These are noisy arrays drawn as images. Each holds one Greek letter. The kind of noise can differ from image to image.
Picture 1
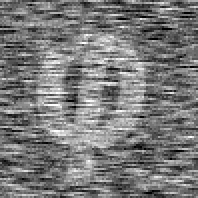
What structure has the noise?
streaked along the rows
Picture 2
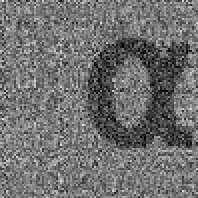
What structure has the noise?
low rank plus noise
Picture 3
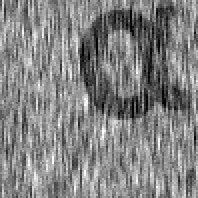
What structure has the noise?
streaked along the columns
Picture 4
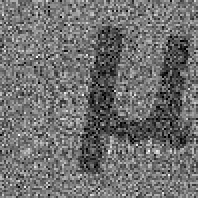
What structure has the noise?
low rank plus noise
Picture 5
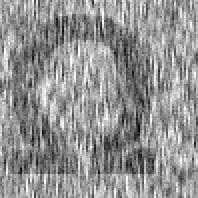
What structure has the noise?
streaked along the columns
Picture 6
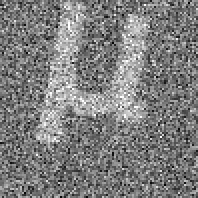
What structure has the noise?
independent entries
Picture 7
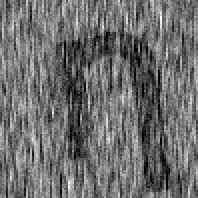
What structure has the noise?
streaked along the columns
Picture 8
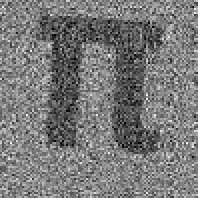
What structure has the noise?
low rank plus noise
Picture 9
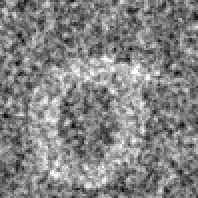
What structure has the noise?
blotchy
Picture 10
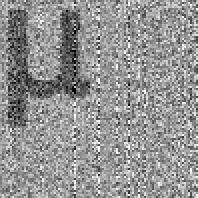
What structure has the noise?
columns of uneven size
